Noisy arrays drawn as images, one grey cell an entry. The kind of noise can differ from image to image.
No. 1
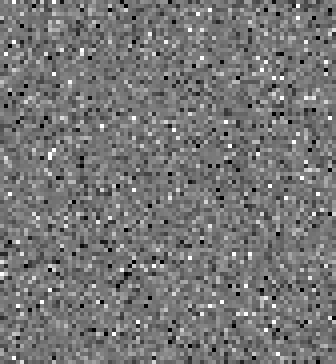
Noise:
heavy tails
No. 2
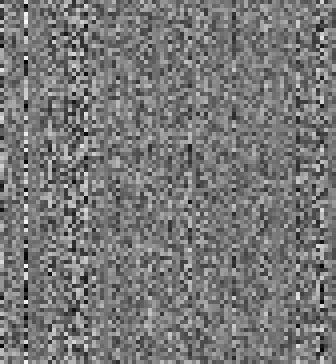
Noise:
columns of uneven size
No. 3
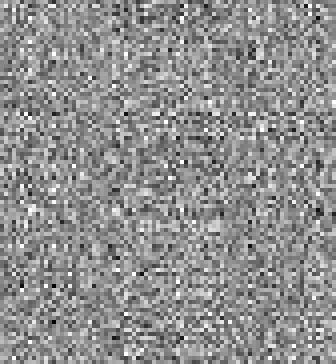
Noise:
low rank plus noise
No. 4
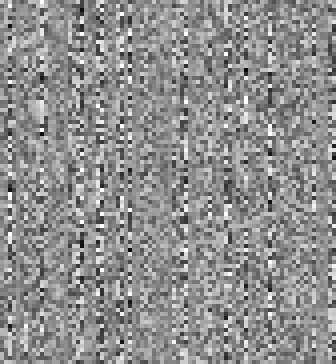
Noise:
columns of uneven size
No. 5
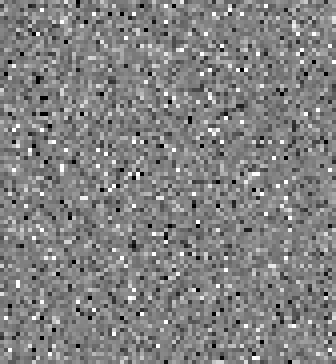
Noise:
heavy tails
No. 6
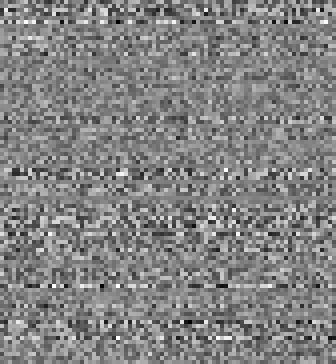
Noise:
rows of uneven size
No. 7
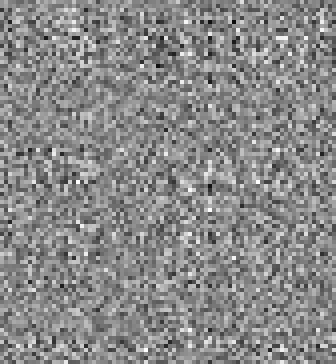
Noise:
low rank plus noise
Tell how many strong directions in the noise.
five to eight
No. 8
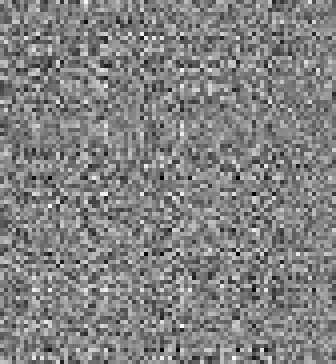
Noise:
low rank plus noise
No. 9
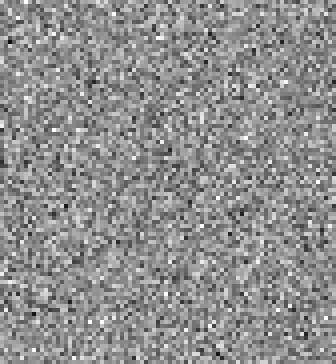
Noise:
independent entries
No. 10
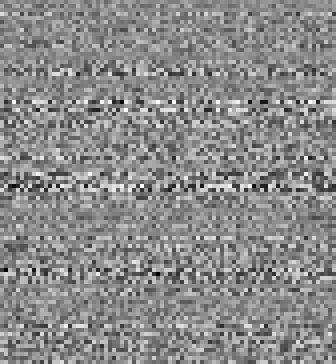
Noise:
rows of uneven size
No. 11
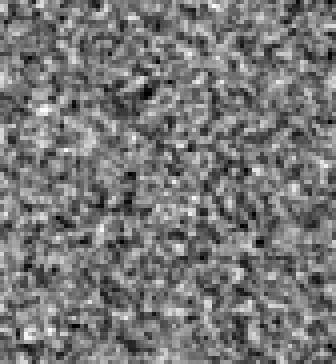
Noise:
blotchy
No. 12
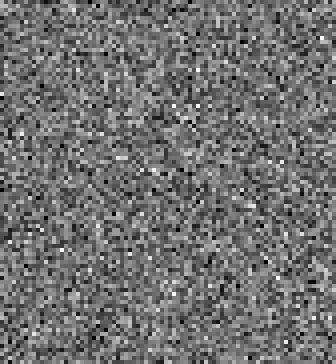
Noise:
independent entries
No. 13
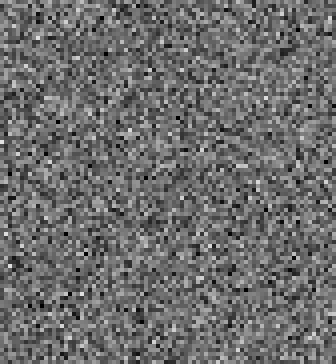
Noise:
independent entries
